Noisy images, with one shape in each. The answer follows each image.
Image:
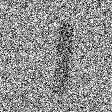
bar
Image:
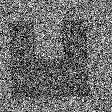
square with a notch
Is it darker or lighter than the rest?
darker
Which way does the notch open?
up
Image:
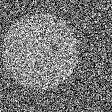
disc
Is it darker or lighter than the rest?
lighter
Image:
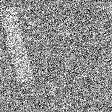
bar
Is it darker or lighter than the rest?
lighter
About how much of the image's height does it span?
two thirds
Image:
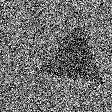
triangle
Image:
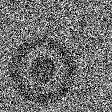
bullseye
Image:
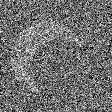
crescent
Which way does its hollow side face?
down and right
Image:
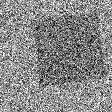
square
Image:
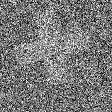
cross
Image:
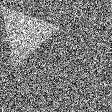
triangle
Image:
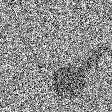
lollipop
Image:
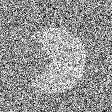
disc with a wedge cut out
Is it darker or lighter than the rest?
lighter
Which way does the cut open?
left
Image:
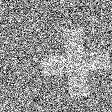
cross
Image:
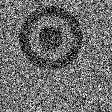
bullseye
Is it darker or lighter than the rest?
darker
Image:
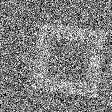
square frame
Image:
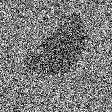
half disc
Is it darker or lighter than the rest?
darker
